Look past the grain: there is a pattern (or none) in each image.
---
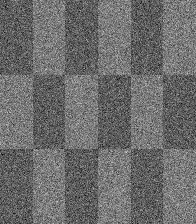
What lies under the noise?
a checkerboard
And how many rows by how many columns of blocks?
3 by 6
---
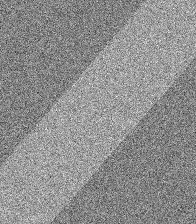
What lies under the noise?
a diagonal band
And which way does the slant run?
bottom left to top right
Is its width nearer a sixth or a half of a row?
a half
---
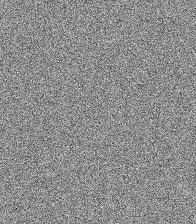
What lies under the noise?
only noise
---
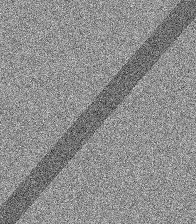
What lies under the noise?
a diagonal band
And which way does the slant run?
bottom left to top right
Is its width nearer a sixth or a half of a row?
a sixth
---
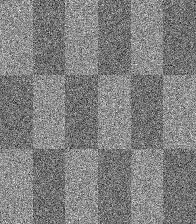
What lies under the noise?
a checkerboard
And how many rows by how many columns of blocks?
3 by 6
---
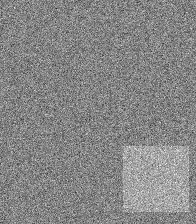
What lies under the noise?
one block
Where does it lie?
bottom right
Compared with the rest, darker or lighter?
lighter
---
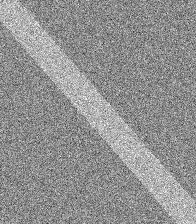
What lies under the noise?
a diagonal band
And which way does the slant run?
top left to bottom right
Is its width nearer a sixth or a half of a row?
a sixth
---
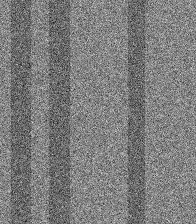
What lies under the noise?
bands of columns
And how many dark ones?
3
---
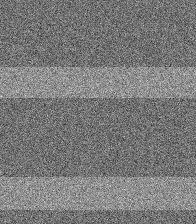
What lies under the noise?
bands of rows
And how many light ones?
2
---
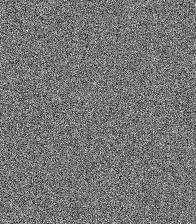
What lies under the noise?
only noise
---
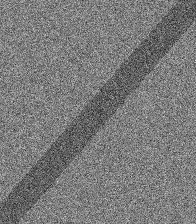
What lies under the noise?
a diagonal band
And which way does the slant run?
bottom left to top right
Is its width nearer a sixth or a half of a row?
a sixth
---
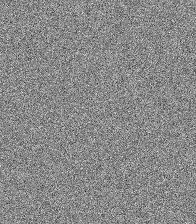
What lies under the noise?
only noise
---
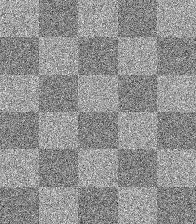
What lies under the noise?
a checkerboard
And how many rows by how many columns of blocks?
6 by 5
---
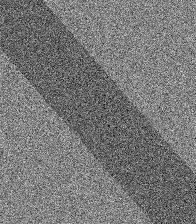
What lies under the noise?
a diagonal band
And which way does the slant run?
top left to bottom right
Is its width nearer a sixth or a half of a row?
a half
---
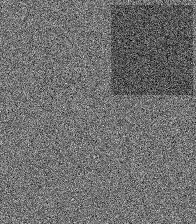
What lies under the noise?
one block
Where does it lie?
top right
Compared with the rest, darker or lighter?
darker
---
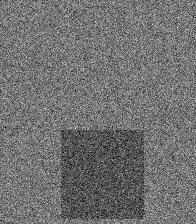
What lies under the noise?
one block
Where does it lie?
bottom middle
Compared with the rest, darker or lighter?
darker
